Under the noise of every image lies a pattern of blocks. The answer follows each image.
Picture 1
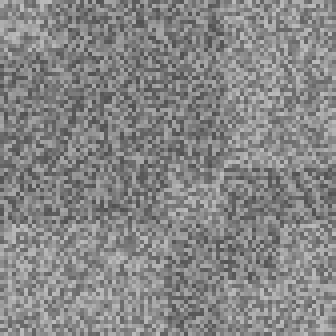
mirrored about the diagonal from the top left
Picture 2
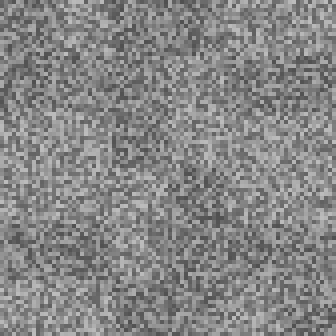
the same after a half turn
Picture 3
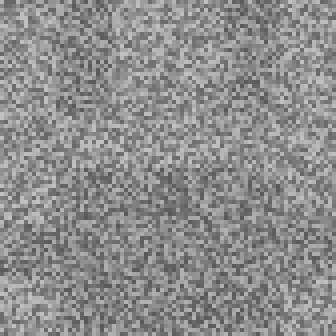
left and right mirror each other
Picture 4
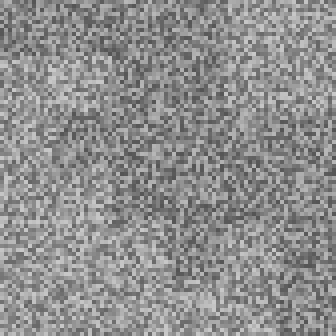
mirrored about the diagonal from the bottom left
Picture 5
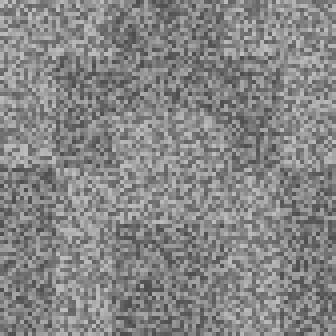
left and right mirror each other
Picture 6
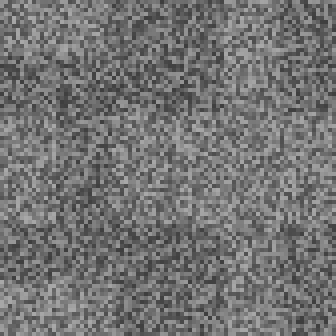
top and bottom mirror each other
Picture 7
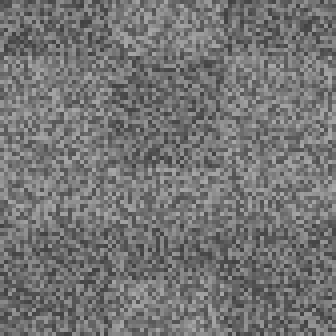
left and right mirror each other
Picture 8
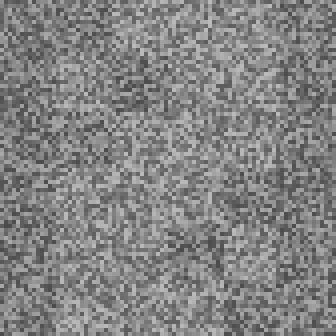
the same after a half turn
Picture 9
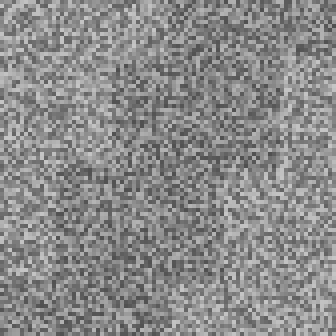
the same after a half turn
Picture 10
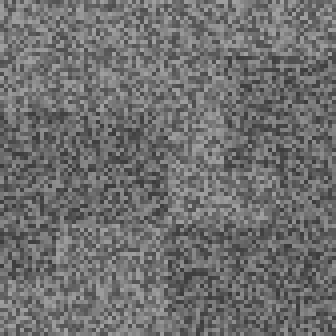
no symmetry
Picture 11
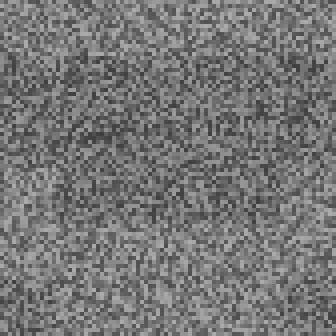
left and right mirror each other
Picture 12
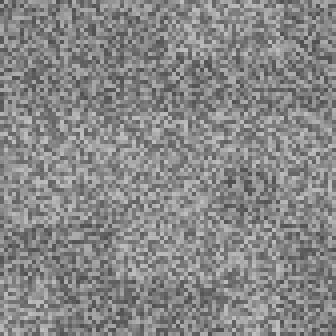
no symmetry
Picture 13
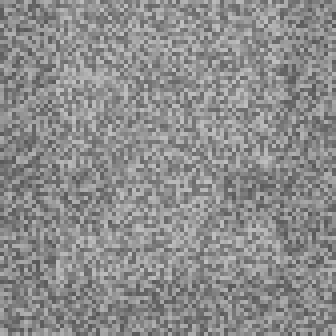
left and right mirror each other
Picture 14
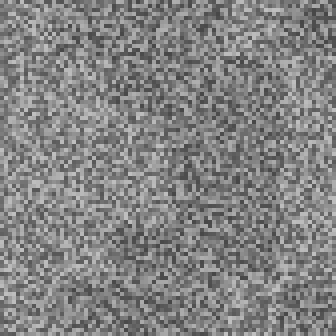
top and bottom mirror each other
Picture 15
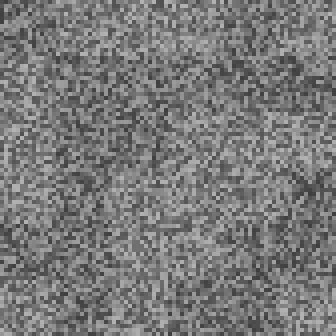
mirrored about the diagonal from the top left
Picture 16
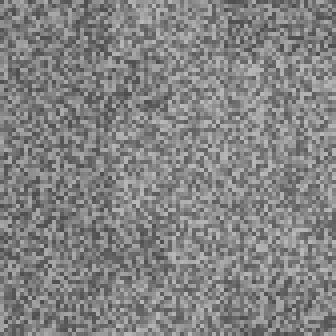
top and bottom mirror each other
